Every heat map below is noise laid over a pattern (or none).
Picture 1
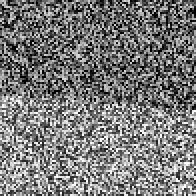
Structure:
a sharp edge
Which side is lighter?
bottom
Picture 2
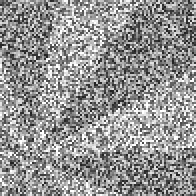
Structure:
spokes from one point
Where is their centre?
bottom left
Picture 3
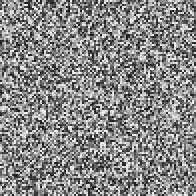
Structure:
only noise
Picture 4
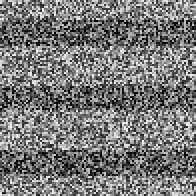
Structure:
horizontal stripes
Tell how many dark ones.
3
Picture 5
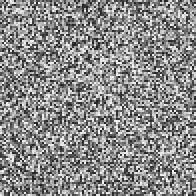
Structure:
only noise
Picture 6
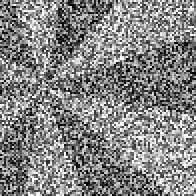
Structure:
spokes from one point
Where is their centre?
middle left
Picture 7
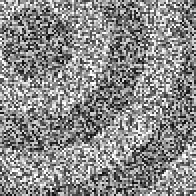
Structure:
rings round one point
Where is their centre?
top left
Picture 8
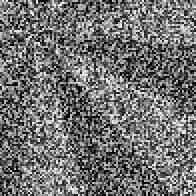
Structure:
spokes from one point
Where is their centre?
top left
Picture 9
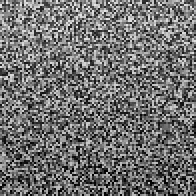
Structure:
a smooth slope
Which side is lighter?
top
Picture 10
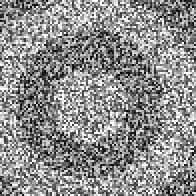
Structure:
rings round one point
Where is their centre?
centre
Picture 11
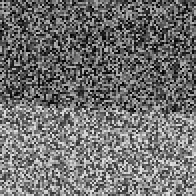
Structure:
a sharp edge
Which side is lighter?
bottom
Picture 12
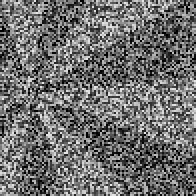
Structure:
spokes from one point
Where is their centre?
middle left
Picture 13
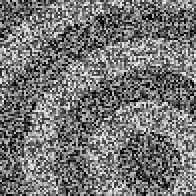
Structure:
rings round one point
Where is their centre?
bottom right
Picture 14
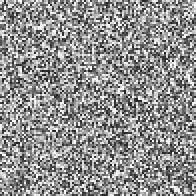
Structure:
only noise
